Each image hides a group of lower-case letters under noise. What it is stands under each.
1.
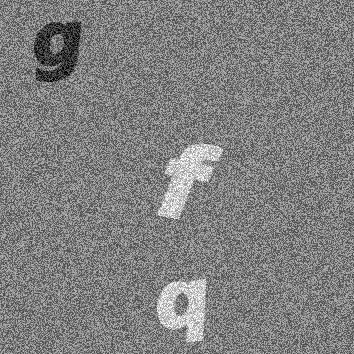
top left: dark g; centre: light f; bottom middle: light q
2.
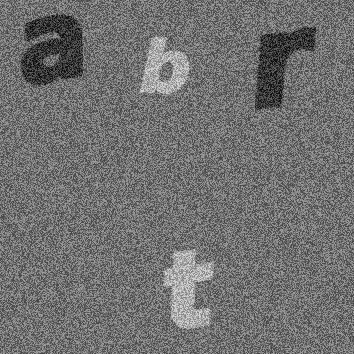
top left: dark a; top middle: light b; top right: dark r; bottom middle: light t
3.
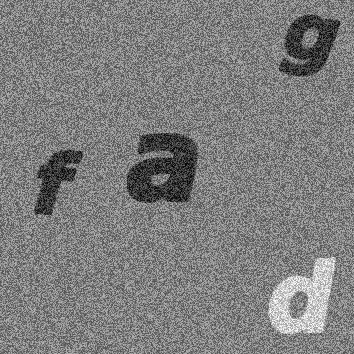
top right: dark g; middle left: dark f; centre: dark a; bottom right: light d
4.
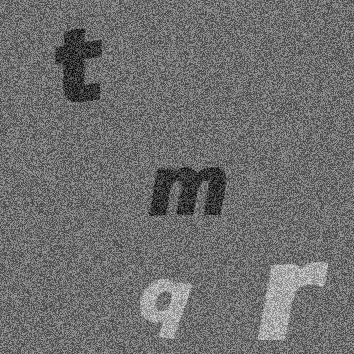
top left: dark t; centre: dark m; bottom middle: light q; bottom right: light r
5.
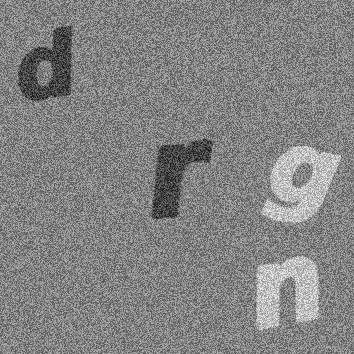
top left: dark d; centre: dark r; middle right: light g; bottom right: light n
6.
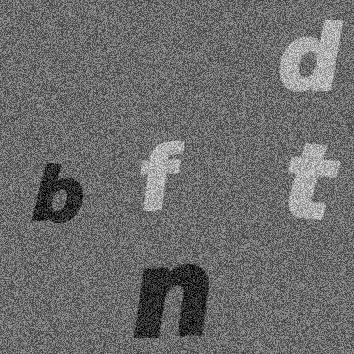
top right: light d; middle left: dark b; centre: light f; middle right: light t; bottom middle: dark n
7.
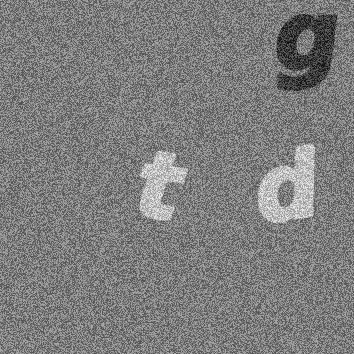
top right: dark g; centre: light t; middle right: light d
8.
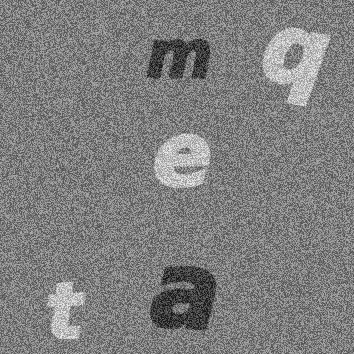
top middle: dark m; top right: light q; centre: light e; bottom left: light t; bottom middle: dark a
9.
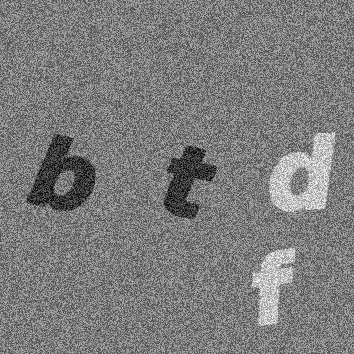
middle left: dark b; centre: dark t; middle right: light d; bottom right: light f
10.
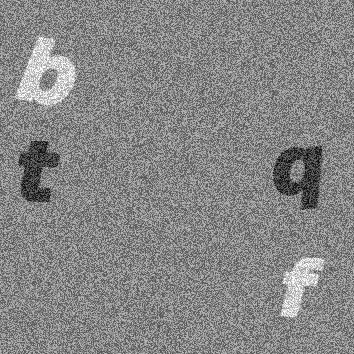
top left: light b; middle left: dark t; middle right: dark q; bottom right: light f
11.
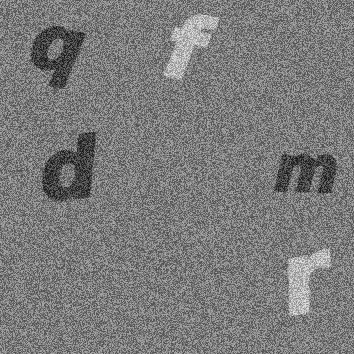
top left: dark q; top middle: light f; middle left: dark d; middle right: dark m; bottom right: light r
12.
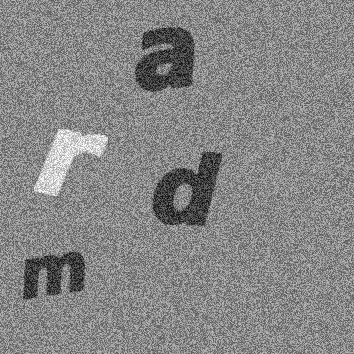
top middle: dark a; middle left: light r; centre: dark d; bottom left: dark m
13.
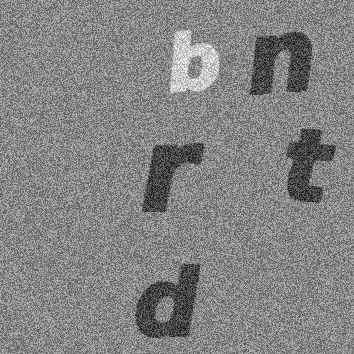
top middle: light b; top right: dark n; centre: dark r; middle right: dark t; bottom middle: dark d
